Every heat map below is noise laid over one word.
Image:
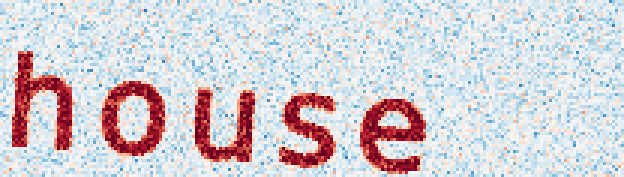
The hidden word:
house
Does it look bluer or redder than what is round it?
redder
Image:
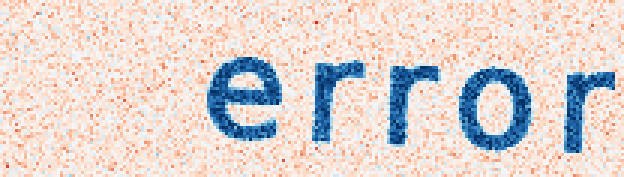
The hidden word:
error
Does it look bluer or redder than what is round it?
bluer
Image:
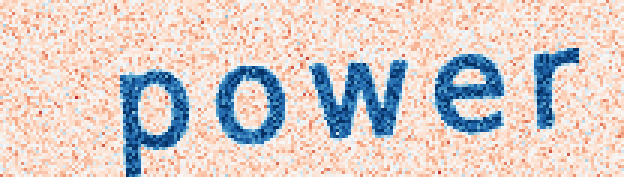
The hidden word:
power
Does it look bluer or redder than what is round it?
bluer
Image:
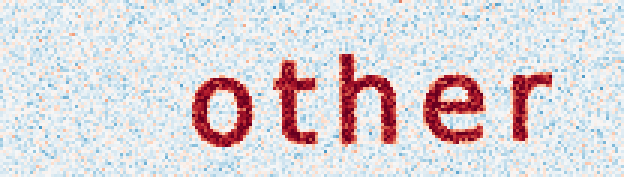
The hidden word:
other
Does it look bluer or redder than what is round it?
redder
